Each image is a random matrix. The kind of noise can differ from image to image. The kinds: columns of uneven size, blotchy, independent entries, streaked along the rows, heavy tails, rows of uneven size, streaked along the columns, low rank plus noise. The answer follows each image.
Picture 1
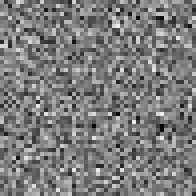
low rank plus noise
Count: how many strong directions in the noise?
two
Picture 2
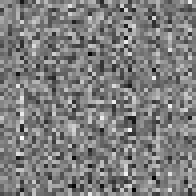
columns of uneven size
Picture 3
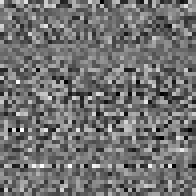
rows of uneven size
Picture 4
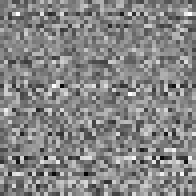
rows of uneven size
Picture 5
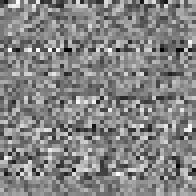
rows of uneven size
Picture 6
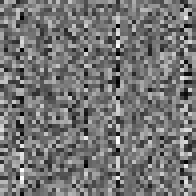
columns of uneven size
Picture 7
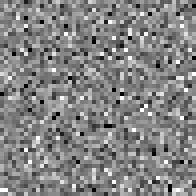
heavy tails
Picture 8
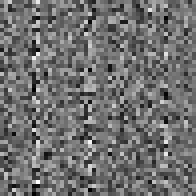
columns of uneven size
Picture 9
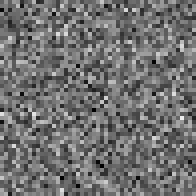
independent entries
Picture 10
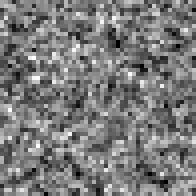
blotchy
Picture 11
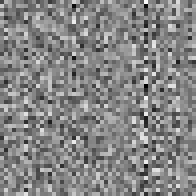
columns of uneven size
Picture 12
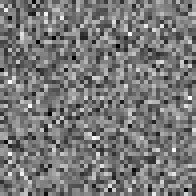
independent entries
